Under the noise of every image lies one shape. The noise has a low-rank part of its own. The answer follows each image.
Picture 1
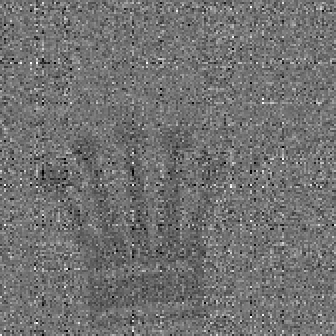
chess queen
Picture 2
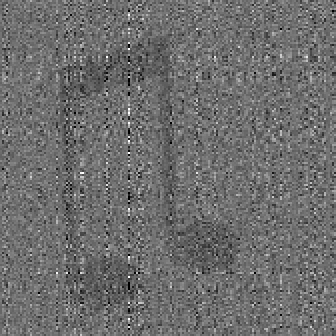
pair of musical notes
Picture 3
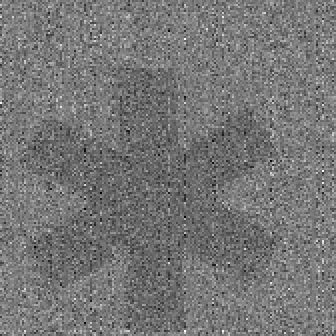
asterisk
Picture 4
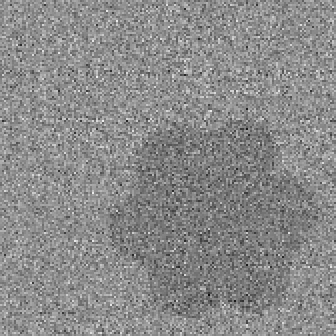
flower
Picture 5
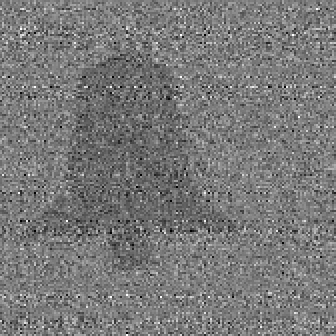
bell
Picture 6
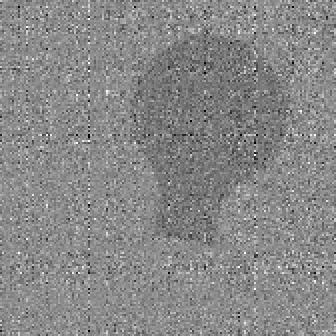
light bulb
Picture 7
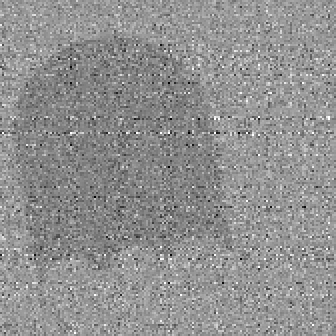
ghost
